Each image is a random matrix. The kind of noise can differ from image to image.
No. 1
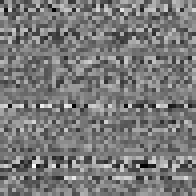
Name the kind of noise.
rows of uneven size
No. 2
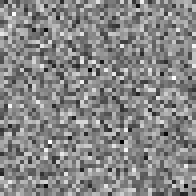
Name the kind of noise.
independent entries
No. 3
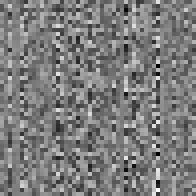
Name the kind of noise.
columns of uneven size
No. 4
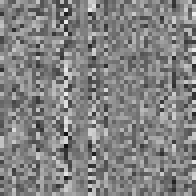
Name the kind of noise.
columns of uneven size
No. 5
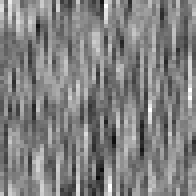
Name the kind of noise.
streaked along the columns
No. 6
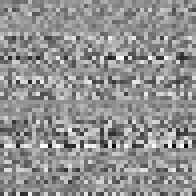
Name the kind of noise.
rows of uneven size
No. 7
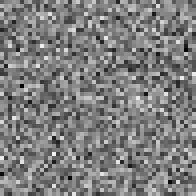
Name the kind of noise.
independent entries
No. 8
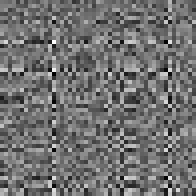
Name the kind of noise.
low rank plus noise
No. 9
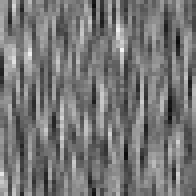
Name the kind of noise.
streaked along the columns
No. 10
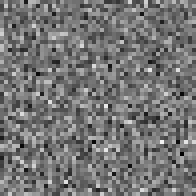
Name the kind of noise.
independent entries
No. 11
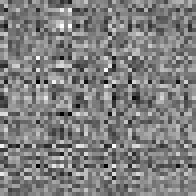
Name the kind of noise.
low rank plus noise
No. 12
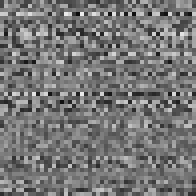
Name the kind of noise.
rows of uneven size
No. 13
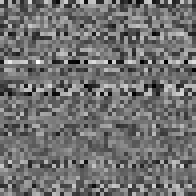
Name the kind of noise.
rows of uneven size
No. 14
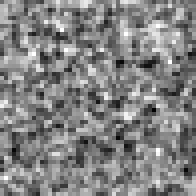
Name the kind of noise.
blotchy
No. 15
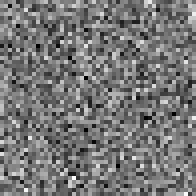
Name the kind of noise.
independent entries
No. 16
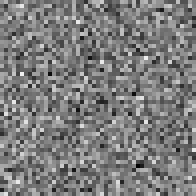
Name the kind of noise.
independent entries
